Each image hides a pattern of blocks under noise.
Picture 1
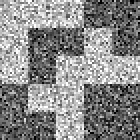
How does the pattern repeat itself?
mirrored about the diagonal from the top left
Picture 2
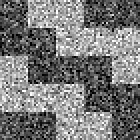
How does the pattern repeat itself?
the same after a half turn
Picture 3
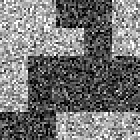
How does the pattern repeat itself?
no symmetry
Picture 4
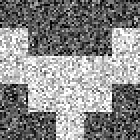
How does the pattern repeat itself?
left and right mirror each other
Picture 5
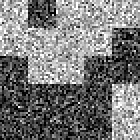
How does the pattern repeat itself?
no symmetry
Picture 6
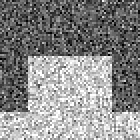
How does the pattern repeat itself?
left and right mirror each other
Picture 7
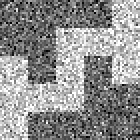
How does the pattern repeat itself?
the same after a half turn
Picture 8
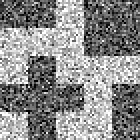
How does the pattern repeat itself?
mirrored about the diagonal from the bottom left
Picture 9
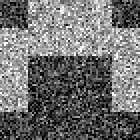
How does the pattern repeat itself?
left and right mirror each other
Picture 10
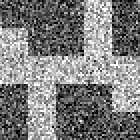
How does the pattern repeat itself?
the same after a half turn
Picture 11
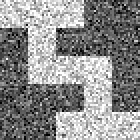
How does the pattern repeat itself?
the same after a half turn
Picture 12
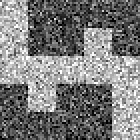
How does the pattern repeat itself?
the same after a half turn
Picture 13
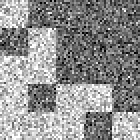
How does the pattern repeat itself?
mirrored about the diagonal from the bottom left
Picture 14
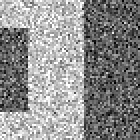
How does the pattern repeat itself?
top and bottom mirror each other
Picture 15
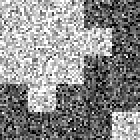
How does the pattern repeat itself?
mirrored about the diagonal from the top left
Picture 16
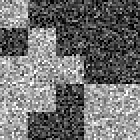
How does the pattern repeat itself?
no symmetry
